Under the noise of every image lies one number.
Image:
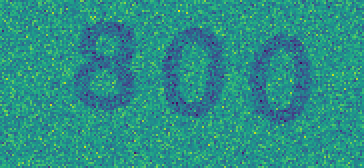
800
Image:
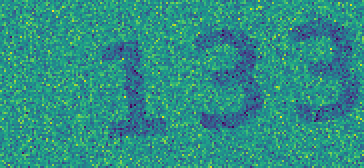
133
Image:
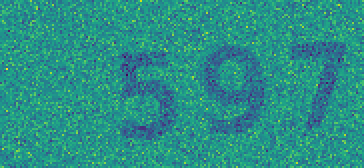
597
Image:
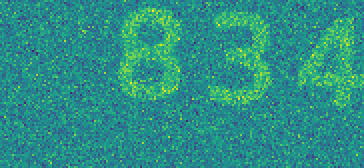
834
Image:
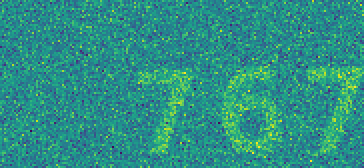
767
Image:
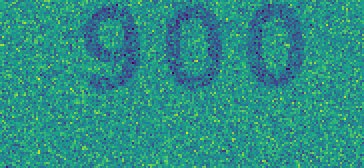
900
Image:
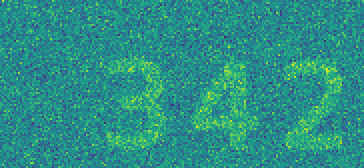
342
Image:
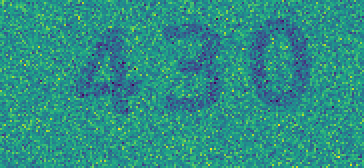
430
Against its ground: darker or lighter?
darker
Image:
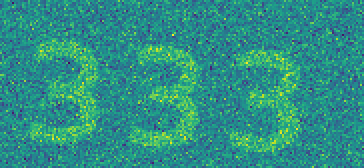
333
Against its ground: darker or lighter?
lighter
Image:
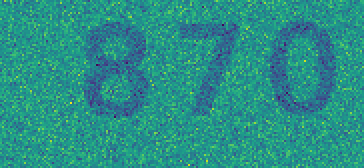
870
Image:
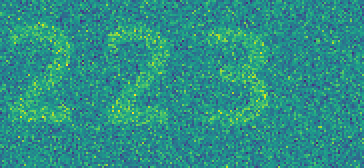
223
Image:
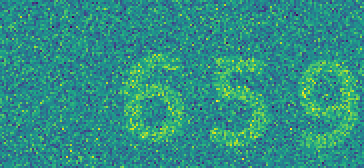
659
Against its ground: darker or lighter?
lighter
